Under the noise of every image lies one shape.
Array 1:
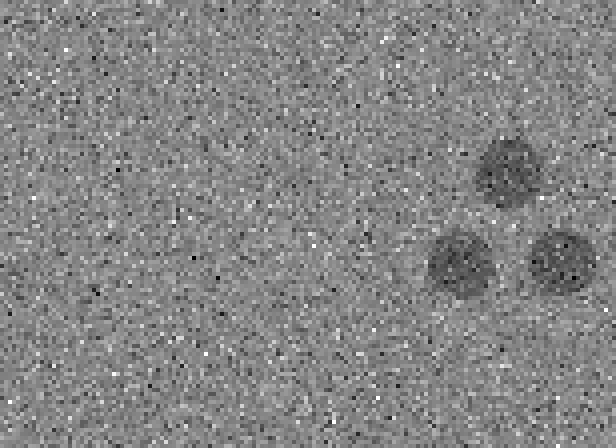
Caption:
dark three dots, middle right
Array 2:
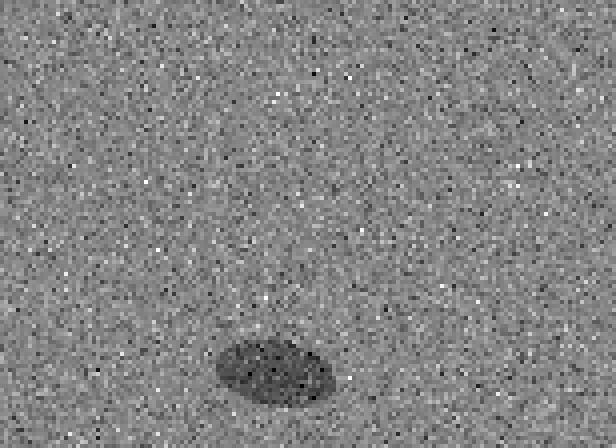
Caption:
dark ellipse, bottom middle
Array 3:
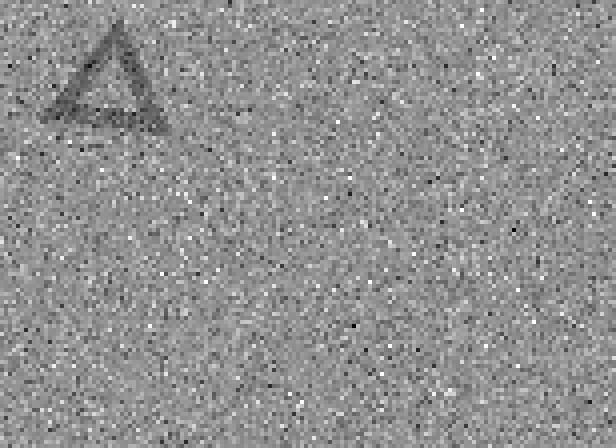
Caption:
dark triangle frame, top left
